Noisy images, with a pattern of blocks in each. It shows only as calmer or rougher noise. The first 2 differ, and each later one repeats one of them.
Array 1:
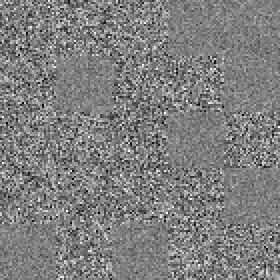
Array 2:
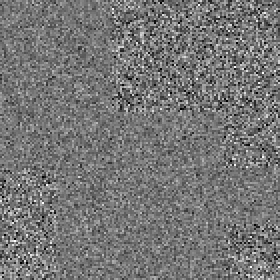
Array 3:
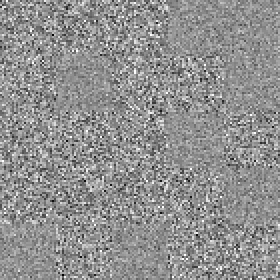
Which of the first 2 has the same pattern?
1
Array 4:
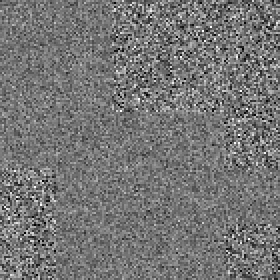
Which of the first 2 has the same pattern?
2
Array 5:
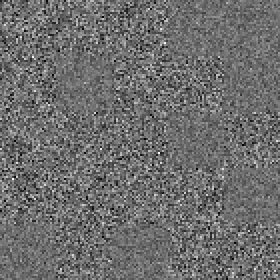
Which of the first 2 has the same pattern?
1
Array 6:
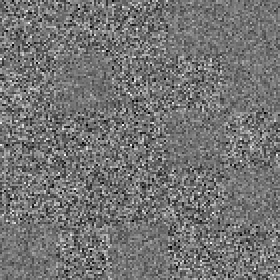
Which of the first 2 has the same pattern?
1
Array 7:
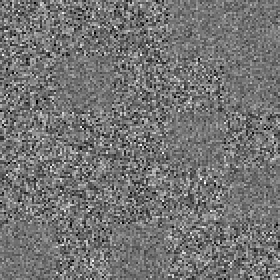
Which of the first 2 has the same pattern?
1
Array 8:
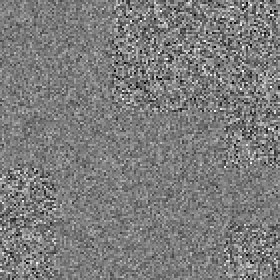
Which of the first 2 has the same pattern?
2
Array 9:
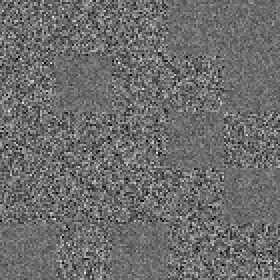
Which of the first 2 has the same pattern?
1
